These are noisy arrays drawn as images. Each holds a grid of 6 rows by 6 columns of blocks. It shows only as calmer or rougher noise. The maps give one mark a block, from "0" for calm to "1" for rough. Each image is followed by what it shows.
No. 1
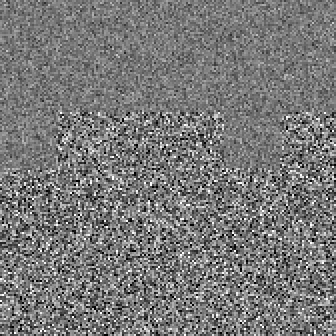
0 0 0 0 0 0
0 0 0 0 0 0
0 1 1 1 0 1
1 1 1 1 1 1
1 1 1 1 1 1
1 1 1 1 1 1
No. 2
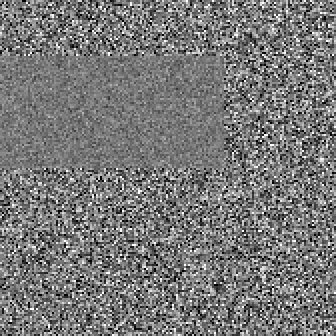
1 1 1 1 1 1
0 0 0 0 1 1
0 0 0 0 1 1
1 1 1 1 1 1
1 1 1 1 1 1
1 1 1 1 1 1
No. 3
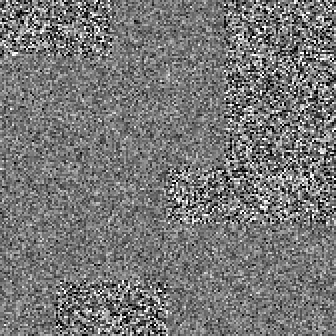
1 1 0 0 1 1
0 0 0 0 1 1
0 0 0 0 1 1
0 0 0 1 1 1
0 0 0 0 0 0
0 1 1 0 0 0
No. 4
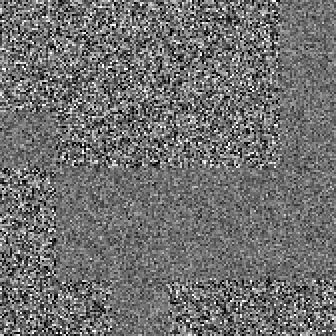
1 1 1 1 1 0
1 1 1 1 1 0
0 1 1 1 1 0
1 0 0 0 0 0
1 0 0 0 0 0
1 1 0 1 1 1
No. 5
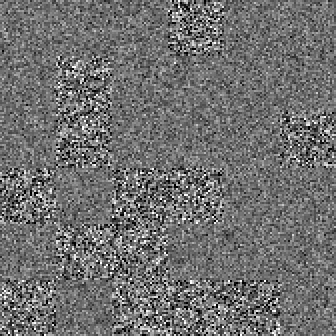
0 0 0 1 0 0
0 1 0 0 0 0
0 1 0 0 0 1
1 0 1 1 0 0
0 1 1 0 0 0
1 0 1 1 1 0
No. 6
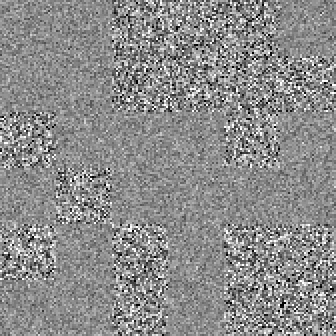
0 0 1 1 1 0
0 0 1 1 1 1
1 0 0 0 1 0
0 1 0 0 0 0
1 0 1 0 1 1
0 0 1 0 1 1
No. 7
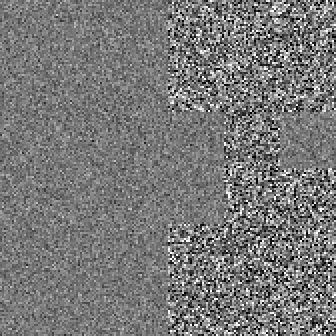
0 0 0 1 1 1
0 0 0 1 1 1
0 0 0 0 1 0
0 0 0 0 1 1
0 0 0 1 1 1
0 0 0 1 1 1
